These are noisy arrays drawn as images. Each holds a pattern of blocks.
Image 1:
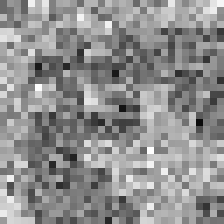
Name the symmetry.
mirrored about the diagonal from the top left
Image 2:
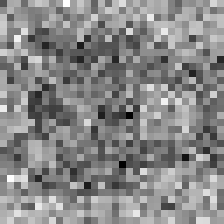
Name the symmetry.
top and bottom mirror each other
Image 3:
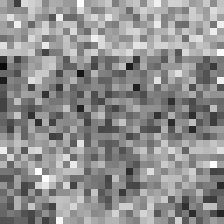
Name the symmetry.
left and right mirror each other
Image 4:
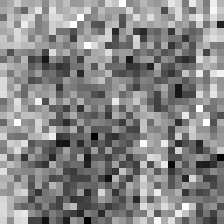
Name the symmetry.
no symmetry
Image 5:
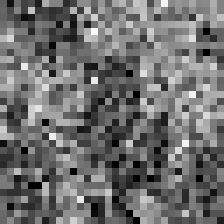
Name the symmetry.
no symmetry
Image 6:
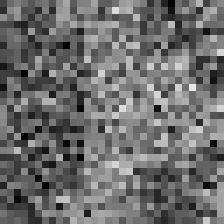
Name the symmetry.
top and bottom mirror each other
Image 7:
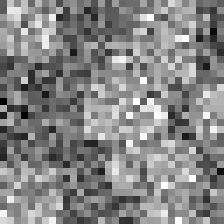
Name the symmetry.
top and bottom mirror each other
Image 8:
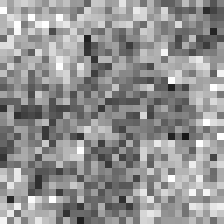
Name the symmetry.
mirrored about the diagonal from the bottom left
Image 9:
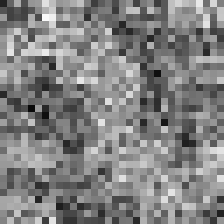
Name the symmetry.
the same after a half turn
